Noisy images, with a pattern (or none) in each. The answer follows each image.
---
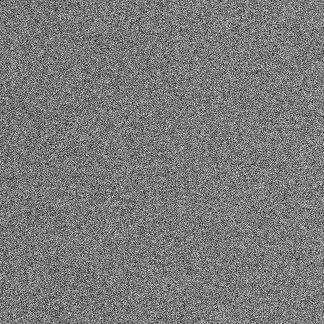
a smooth slope
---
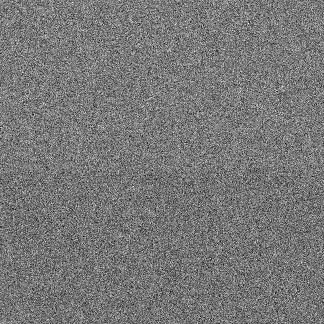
a sharp edge
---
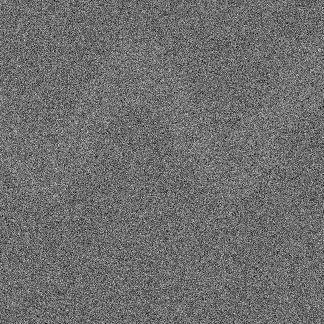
a wavy band
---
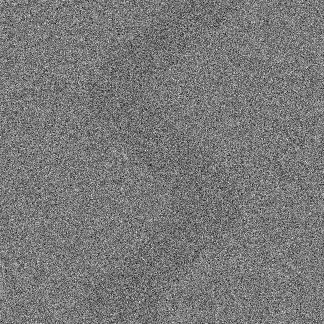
a wavy band
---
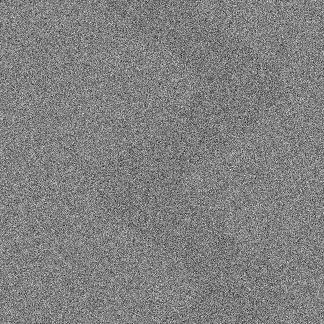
a wavy band
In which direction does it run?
top to bottom
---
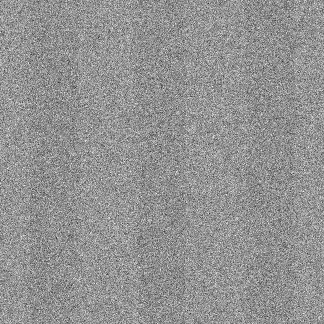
vertical stripes
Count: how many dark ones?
3
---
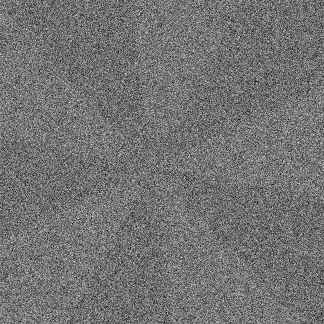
spokes from one point
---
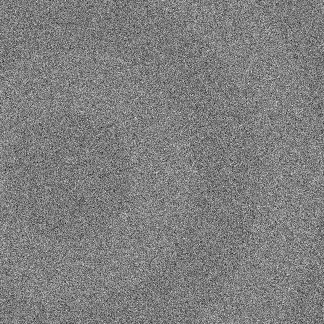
rings round one point
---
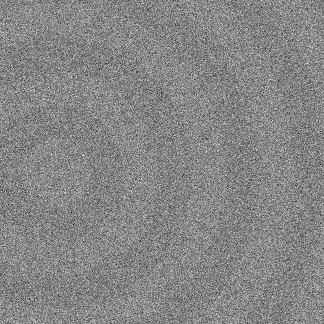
rings round one point
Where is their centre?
middle left
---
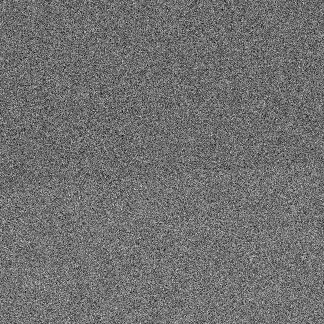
a sharp edge
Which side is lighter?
bottom
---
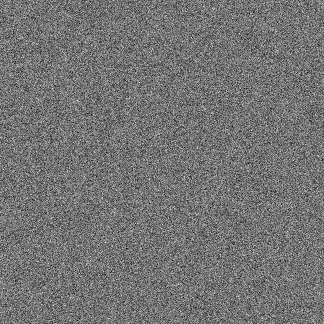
only noise
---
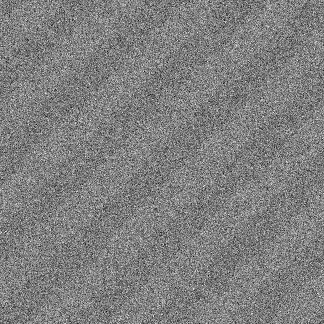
diagonal stripes
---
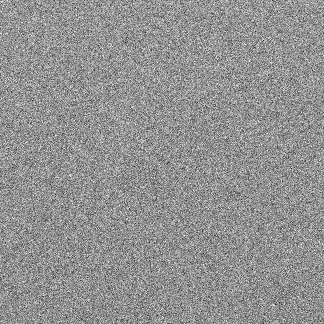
a smooth slope
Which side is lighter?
top
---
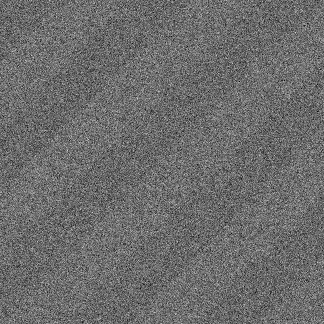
diagonal stripes
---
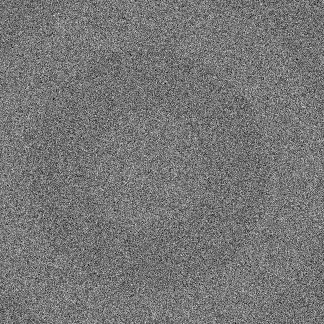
rings round one point
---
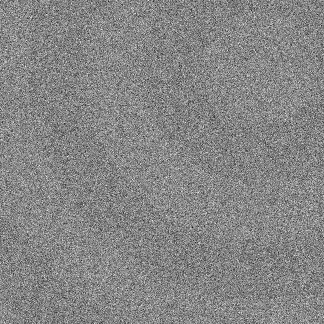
rings round one point
